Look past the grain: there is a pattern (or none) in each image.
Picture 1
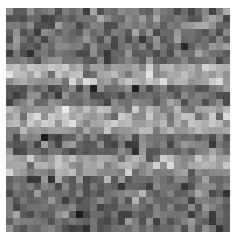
bands of rows
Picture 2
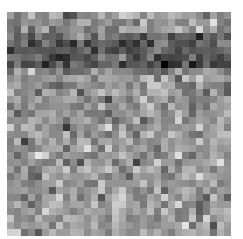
one band of rows
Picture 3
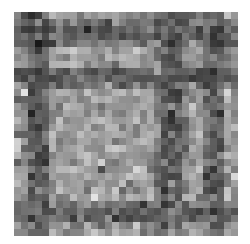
bands of rows crossing bands of columns
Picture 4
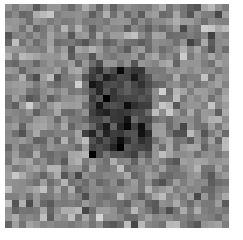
one block
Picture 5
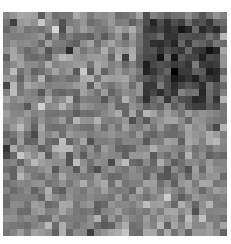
one block
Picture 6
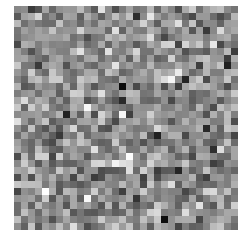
only noise
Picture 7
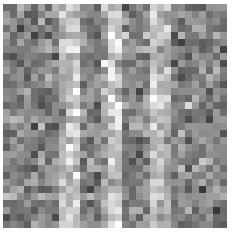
bands of columns
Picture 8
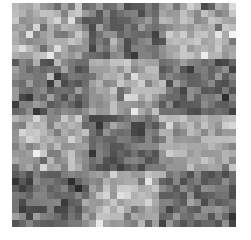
a checkerboard
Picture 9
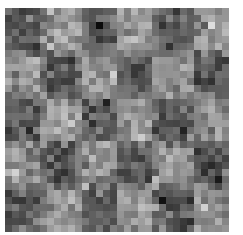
a checkerboard
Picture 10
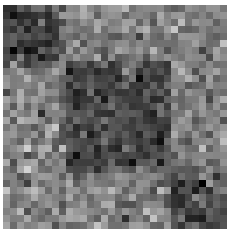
blocks along the diagonal
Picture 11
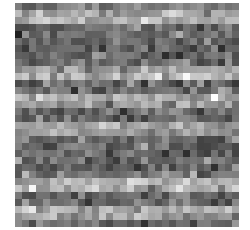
bands of rows
